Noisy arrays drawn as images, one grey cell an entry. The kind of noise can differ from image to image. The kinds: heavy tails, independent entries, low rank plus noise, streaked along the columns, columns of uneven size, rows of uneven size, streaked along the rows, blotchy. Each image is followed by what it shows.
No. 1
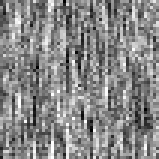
streaked along the columns
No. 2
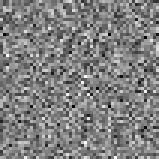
low rank plus noise
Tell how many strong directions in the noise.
three or four
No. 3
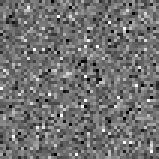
heavy tails
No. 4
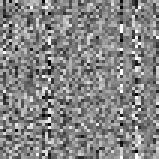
columns of uneven size
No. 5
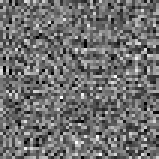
low rank plus noise
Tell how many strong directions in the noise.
one
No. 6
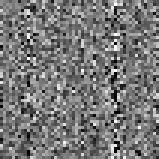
columns of uneven size
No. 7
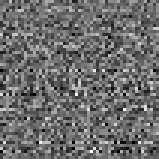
rows of uneven size
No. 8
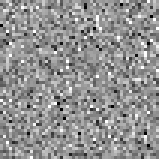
heavy tails
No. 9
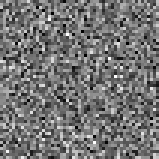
independent entries
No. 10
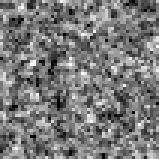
blotchy
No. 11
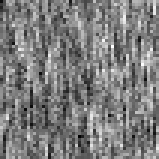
streaked along the columns
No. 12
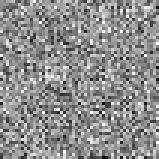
low rank plus noise
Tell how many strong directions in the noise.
two
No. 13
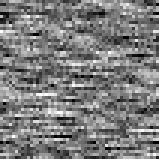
streaked along the rows
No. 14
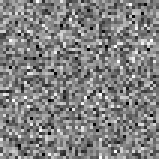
independent entries
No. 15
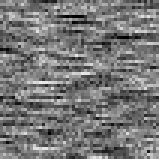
streaked along the rows
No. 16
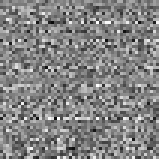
rows of uneven size
